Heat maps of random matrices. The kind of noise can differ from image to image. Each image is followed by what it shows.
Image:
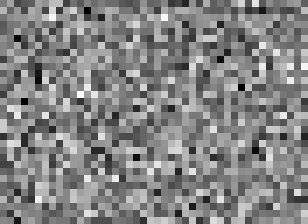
independent entries
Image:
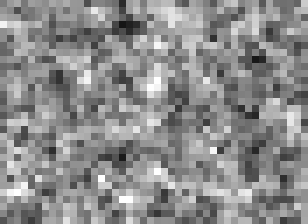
blotchy
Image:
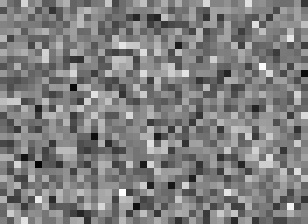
independent entries
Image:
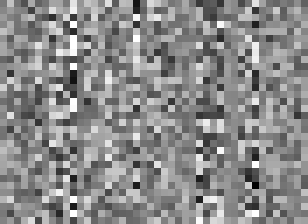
columns of uneven size
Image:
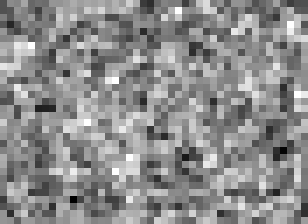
blotchy
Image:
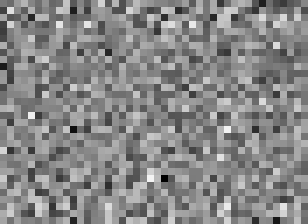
low rank plus noise
